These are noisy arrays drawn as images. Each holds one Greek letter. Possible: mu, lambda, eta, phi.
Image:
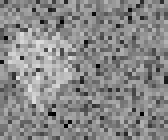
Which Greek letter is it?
phi
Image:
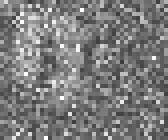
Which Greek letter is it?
eta
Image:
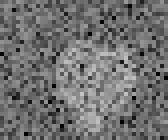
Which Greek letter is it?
phi
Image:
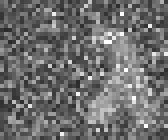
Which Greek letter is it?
lambda
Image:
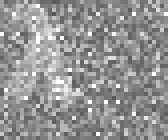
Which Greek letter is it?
lambda
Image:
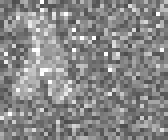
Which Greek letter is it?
lambda
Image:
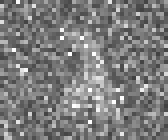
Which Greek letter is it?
lambda
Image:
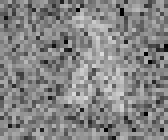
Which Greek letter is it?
lambda
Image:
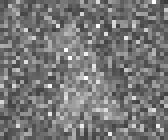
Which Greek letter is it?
lambda
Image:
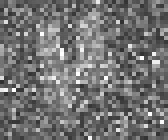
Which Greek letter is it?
mu
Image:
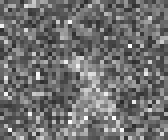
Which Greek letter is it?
lambda
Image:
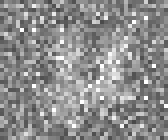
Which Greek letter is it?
mu
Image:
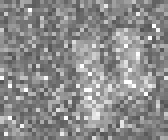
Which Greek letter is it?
mu
